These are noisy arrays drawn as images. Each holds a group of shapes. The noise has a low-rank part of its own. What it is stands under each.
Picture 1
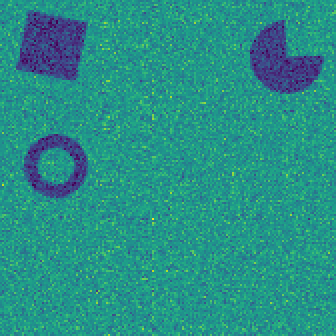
top left: square; top right: disc with a wedge cut out; middle left: ring
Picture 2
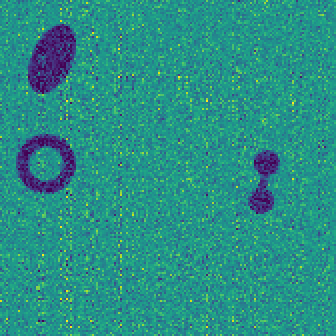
top left: ellipse; middle left: ring; middle right: dumbbell
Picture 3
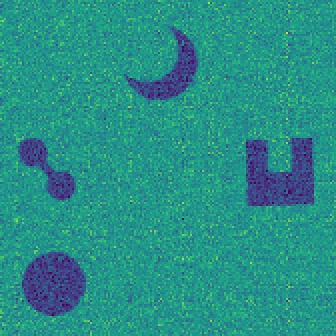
top middle: crescent; middle left: dumbbell; middle right: square with a notch; bottom left: disc
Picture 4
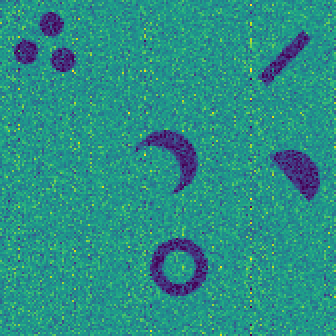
top left: three dots; top right: bar; centre: crescent; middle right: half disc; bottom middle: ring
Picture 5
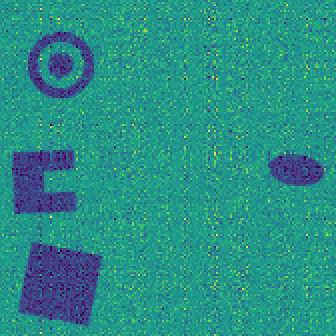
top left: bullseye; middle left: square with a notch; middle right: ellipse; bottom left: square
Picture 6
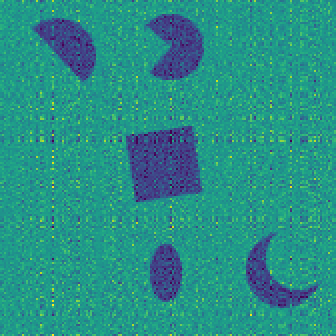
top left: half disc; top middle: disc with a wedge cut out; centre: square; bottom middle: ellipse; bottom right: crescent
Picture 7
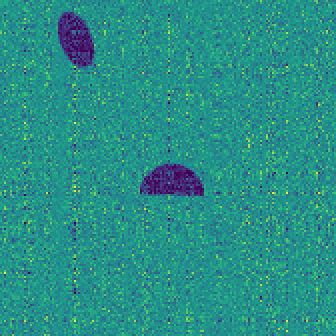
top left: ellipse; centre: half disc
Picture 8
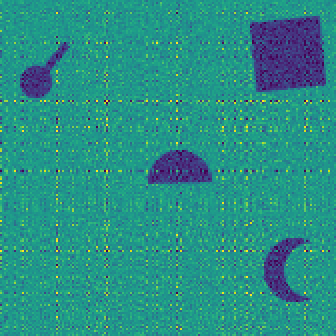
top left: lollipop; top right: square; centre: half disc; bottom right: crescent
